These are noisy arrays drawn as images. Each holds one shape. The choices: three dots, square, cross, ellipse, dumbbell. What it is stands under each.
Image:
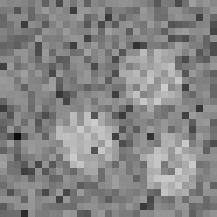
light three dots
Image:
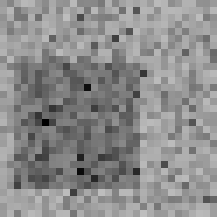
dark square
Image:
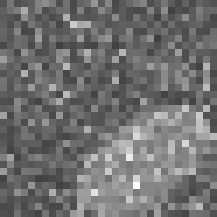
light ellipse
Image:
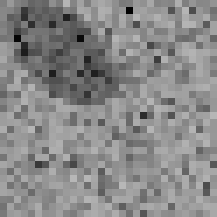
dark ellipse
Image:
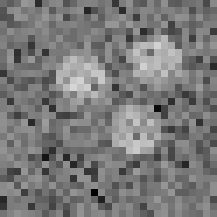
light three dots
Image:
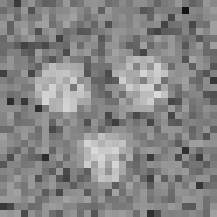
light three dots
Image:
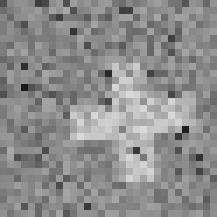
light cross
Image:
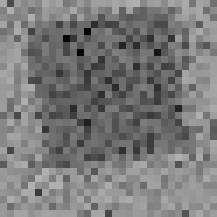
dark square
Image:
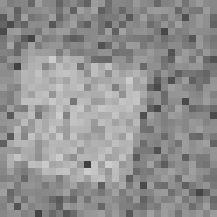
light square
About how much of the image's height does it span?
two thirds
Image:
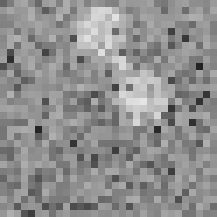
light dumbbell
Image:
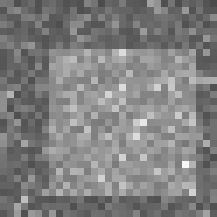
light square
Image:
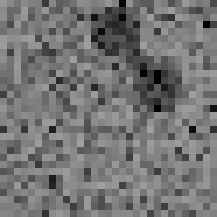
dark dumbbell
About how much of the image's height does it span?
half
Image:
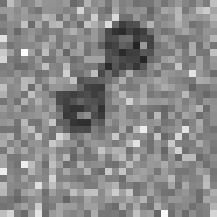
dark dumbbell
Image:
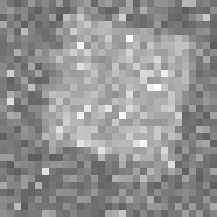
light square
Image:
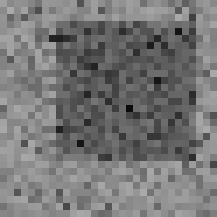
dark square
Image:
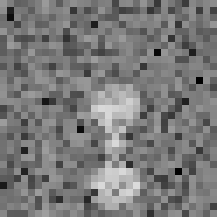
light dumbbell
